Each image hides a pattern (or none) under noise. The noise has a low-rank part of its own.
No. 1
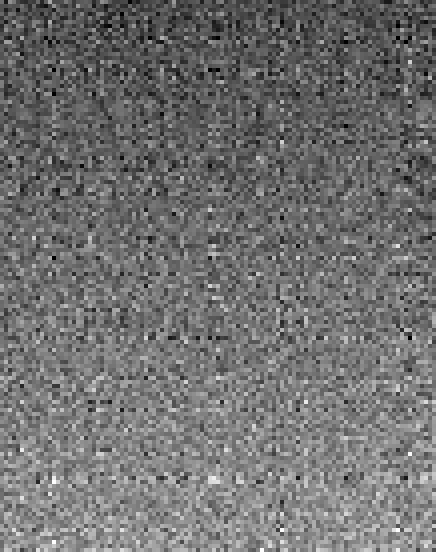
a smooth slope
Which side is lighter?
bottom
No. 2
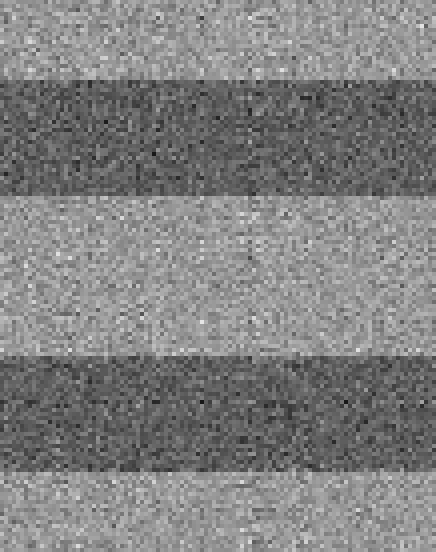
horizontal stripes
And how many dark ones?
2
